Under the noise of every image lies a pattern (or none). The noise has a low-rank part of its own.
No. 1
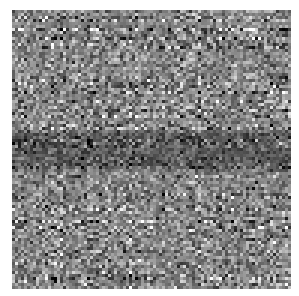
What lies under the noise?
one horizontal stripe
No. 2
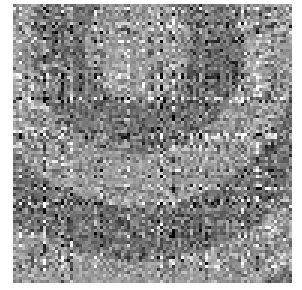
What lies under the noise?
rings round one point
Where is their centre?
top middle
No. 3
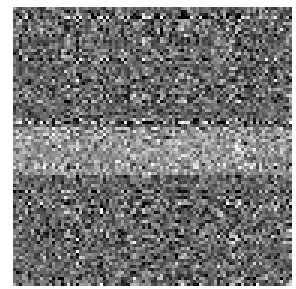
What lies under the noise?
one horizontal stripe
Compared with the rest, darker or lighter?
lighter
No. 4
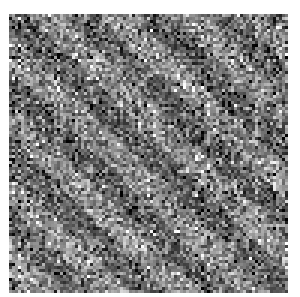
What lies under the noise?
diagonal stripes
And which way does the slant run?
top left to bottom right
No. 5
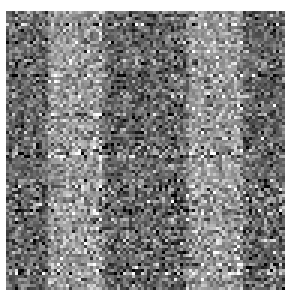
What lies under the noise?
vertical stripes
